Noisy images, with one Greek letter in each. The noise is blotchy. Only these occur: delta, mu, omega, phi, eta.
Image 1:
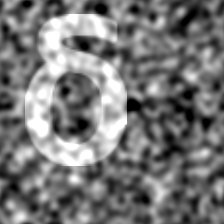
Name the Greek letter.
delta
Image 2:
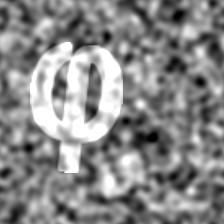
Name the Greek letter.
phi
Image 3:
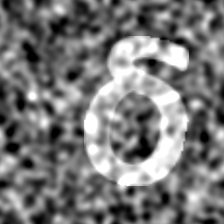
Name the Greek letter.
delta
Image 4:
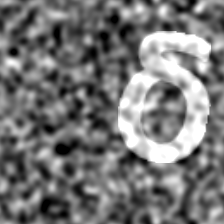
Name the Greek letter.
delta
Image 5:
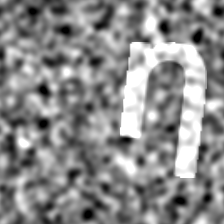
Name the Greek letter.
eta
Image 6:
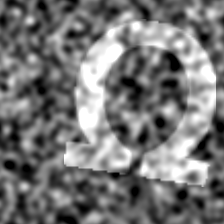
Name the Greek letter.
omega
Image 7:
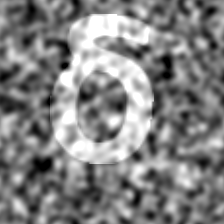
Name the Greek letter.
delta
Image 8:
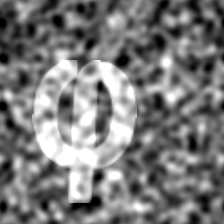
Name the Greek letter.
phi
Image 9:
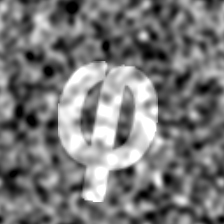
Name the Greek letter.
phi
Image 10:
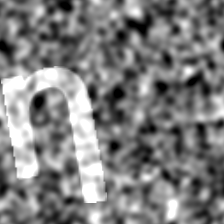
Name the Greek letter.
eta
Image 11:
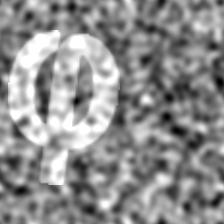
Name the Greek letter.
phi
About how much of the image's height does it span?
two thirds
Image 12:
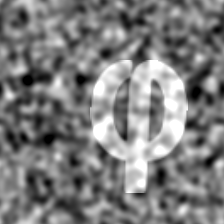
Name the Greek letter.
phi
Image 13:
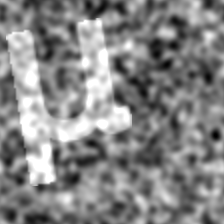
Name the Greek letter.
mu
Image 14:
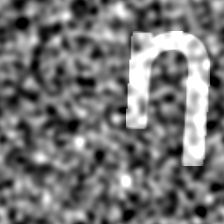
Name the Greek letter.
eta
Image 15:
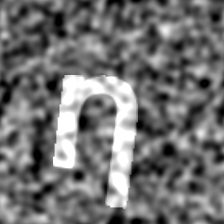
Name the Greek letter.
eta
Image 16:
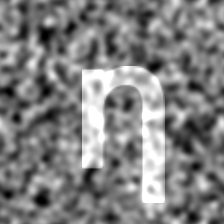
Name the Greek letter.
eta
